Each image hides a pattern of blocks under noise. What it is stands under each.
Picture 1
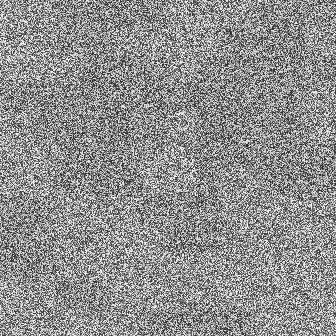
no symmetry
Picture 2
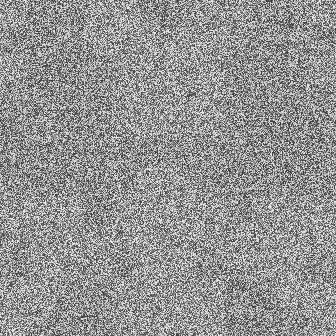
left and right mirror each other
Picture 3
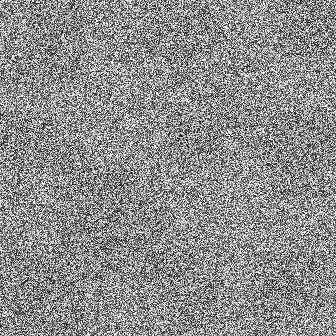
mirrored about the diagonal from the bottom left
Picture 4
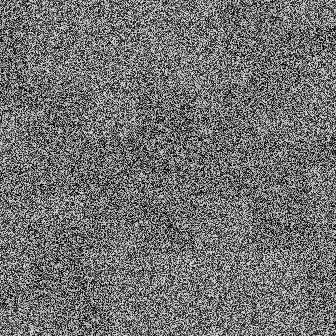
the same after a half turn
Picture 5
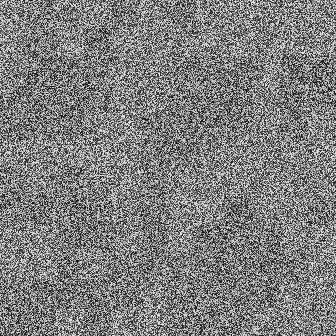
no symmetry
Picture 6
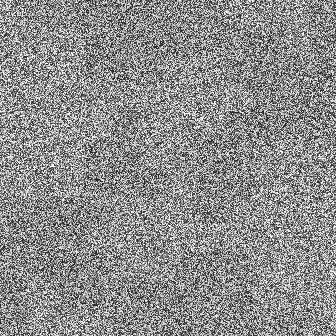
the same after a half turn
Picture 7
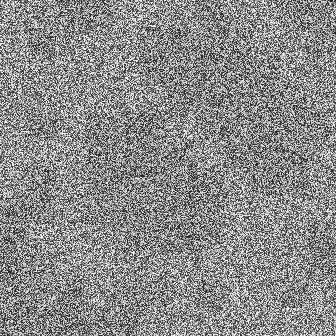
mirrored about the diagonal from the bottom left
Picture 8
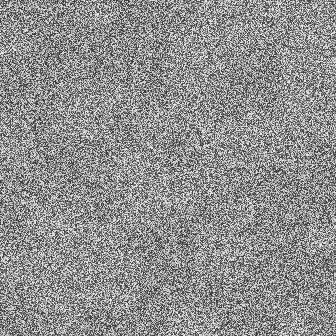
mirrored about the diagonal from the bottom left
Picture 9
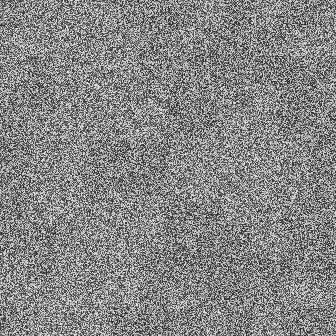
top and bottom mirror each other
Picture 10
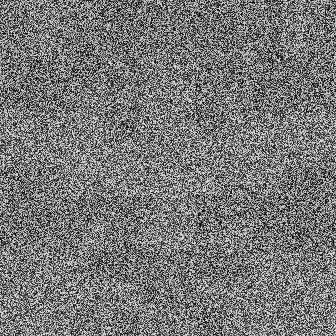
left and right mirror each other
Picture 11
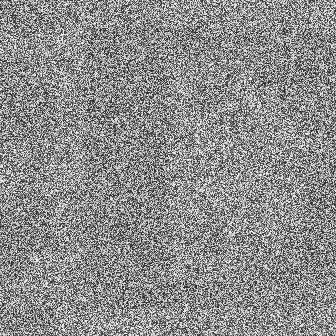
top and bottom mirror each other
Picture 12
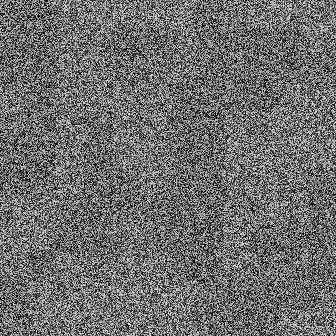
no symmetry
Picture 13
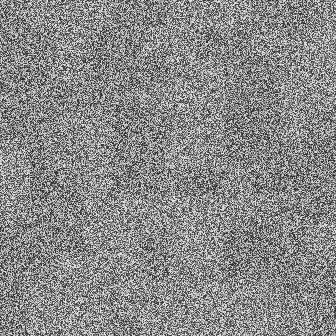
no symmetry
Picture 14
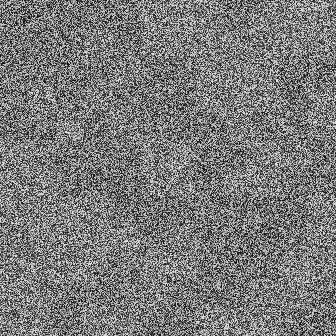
mirrored about the diagonal from the top left
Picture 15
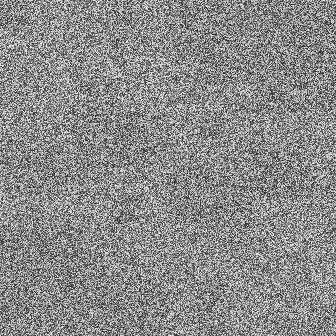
the same after a half turn
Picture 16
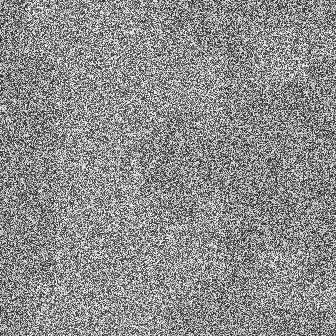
top and bottom mirror each other
